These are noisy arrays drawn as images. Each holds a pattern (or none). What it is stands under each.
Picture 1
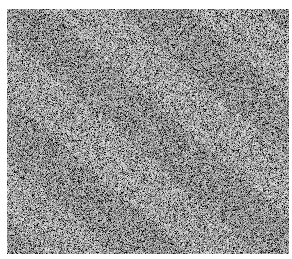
diagonal stripes
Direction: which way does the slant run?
top left to bottom right
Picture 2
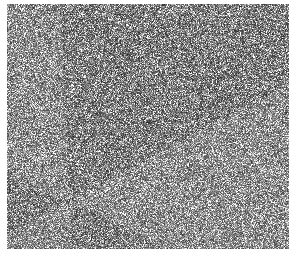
spokes from one point
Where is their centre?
bottom left
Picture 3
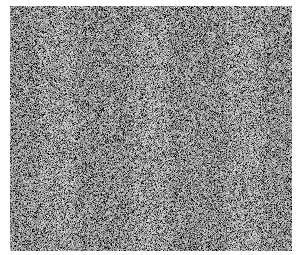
vertical stripes
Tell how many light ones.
3
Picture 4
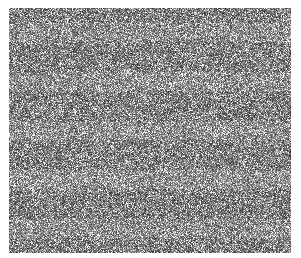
horizontal stripes
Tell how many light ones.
5
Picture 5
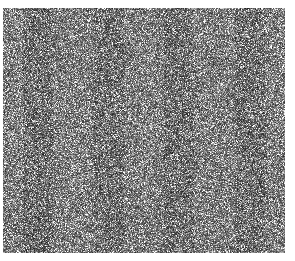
vertical stripes
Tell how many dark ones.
4
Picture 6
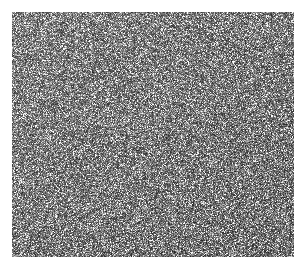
a smooth slope
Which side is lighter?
top left
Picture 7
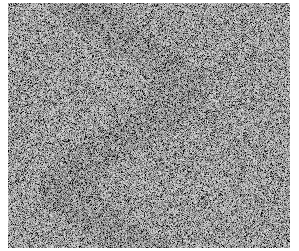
a wavy band
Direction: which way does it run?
top to bottom
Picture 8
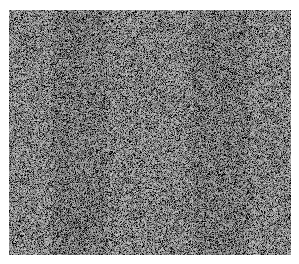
vertical stripes
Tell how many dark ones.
2
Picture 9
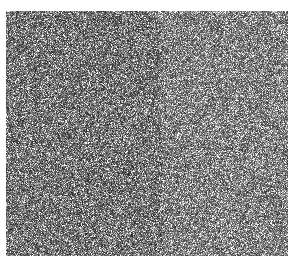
a sharp edge
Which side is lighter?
right
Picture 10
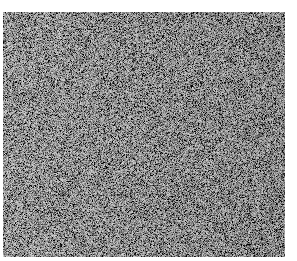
a smooth slope
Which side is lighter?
left
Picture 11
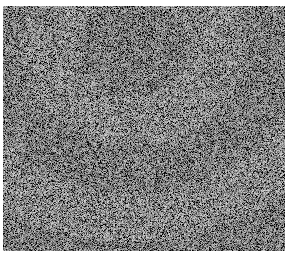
rings round one point
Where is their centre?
top middle
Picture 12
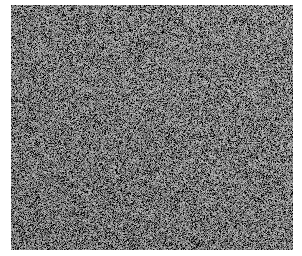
a smooth slope
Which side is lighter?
top right
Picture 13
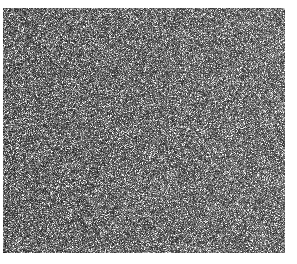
a smooth slope
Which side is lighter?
right
